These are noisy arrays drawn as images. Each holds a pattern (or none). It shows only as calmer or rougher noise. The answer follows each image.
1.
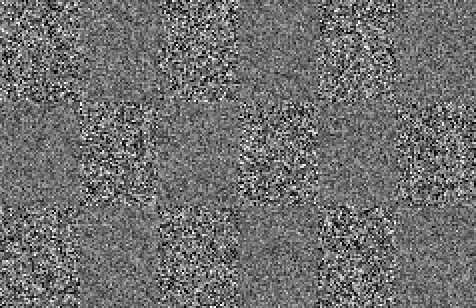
a checkerboard
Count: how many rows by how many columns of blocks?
3 by 6
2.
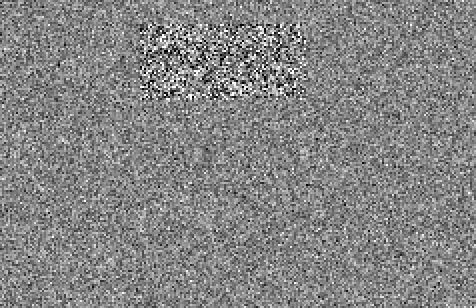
one block
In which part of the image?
top middle
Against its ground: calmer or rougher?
rougher
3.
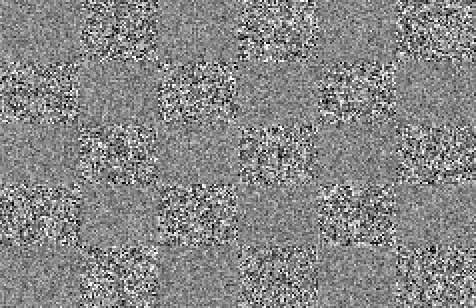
a checkerboard
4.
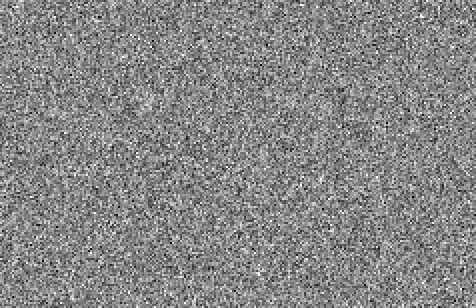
only noise
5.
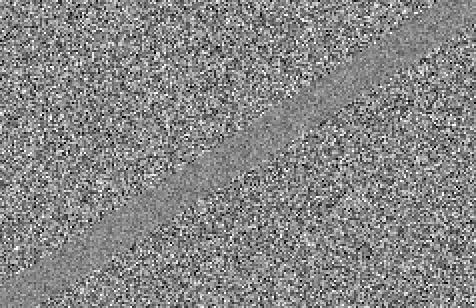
a diagonal band
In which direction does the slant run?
bottom left to top right
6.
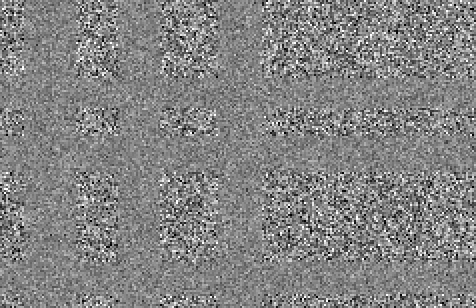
bands of rows crossing bands of columns
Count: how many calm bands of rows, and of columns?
3 and 3
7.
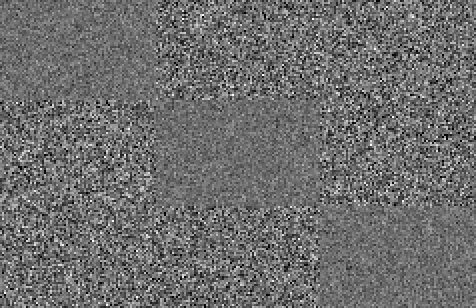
blocks along the diagonal
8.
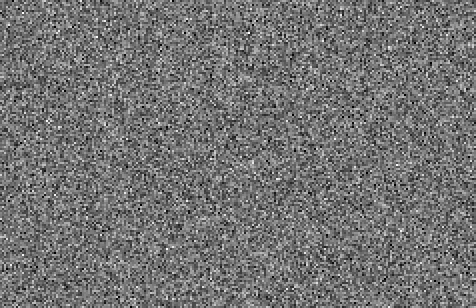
only noise
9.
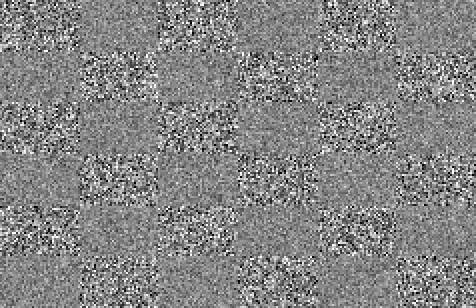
a checkerboard
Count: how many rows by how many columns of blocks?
6 by 6
